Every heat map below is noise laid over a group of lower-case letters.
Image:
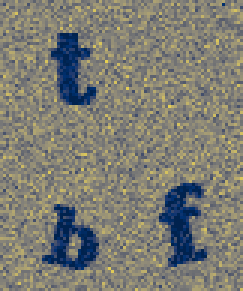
top left: t; bottom left: b; bottom right: f
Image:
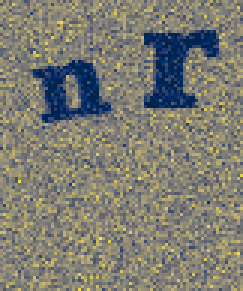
top left: n; top right: r
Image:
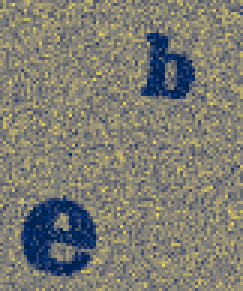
top right: b; bottom left: e
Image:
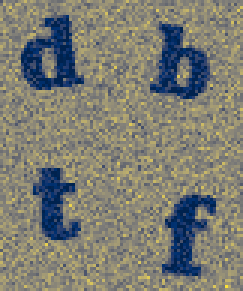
top left: d; top right: b; bottom left: t; bottom right: f
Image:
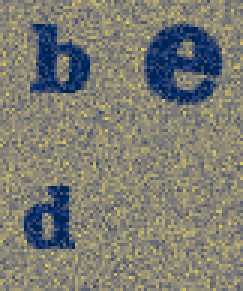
top left: b; top right: e; bottom left: d
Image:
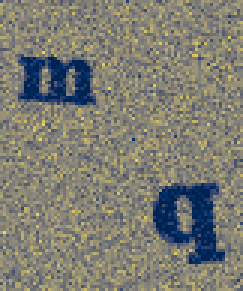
top left: m; bottom right: q
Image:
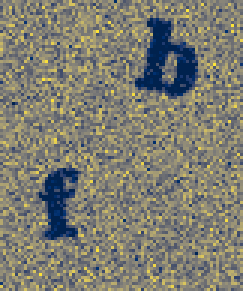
top right: b; bottom left: f
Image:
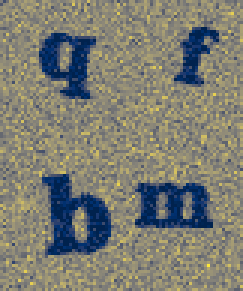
top left: q; top right: f; bottom left: b; bottom right: m
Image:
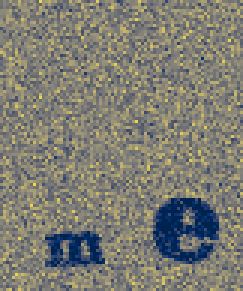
bottom left: m; bottom right: e
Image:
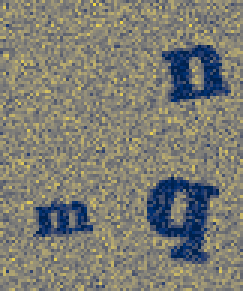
top right: n; bottom left: m; bottom right: q
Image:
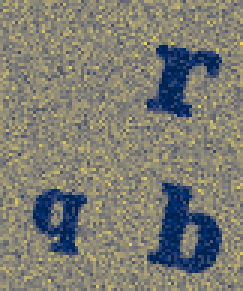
top right: r; bottom left: q; bottom right: b
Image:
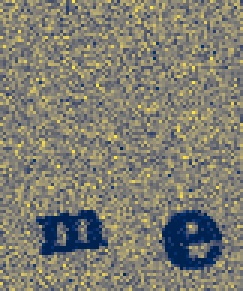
bottom left: m; bottom right: e
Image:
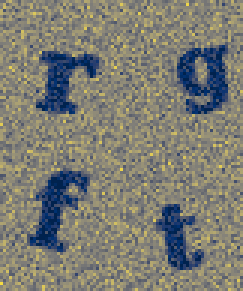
top left: r; top right: g; bottom left: f; bottom right: t
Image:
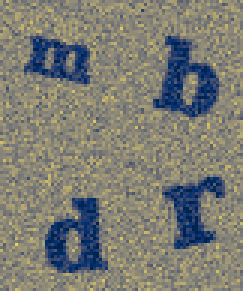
top left: m; top right: b; bottom left: d; bottom right: r
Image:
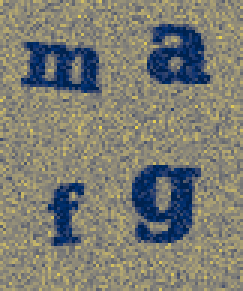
top left: m; top right: a; bottom left: f; bottom right: g
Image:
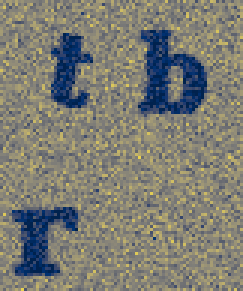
top left: t; top right: b; bottom left: r
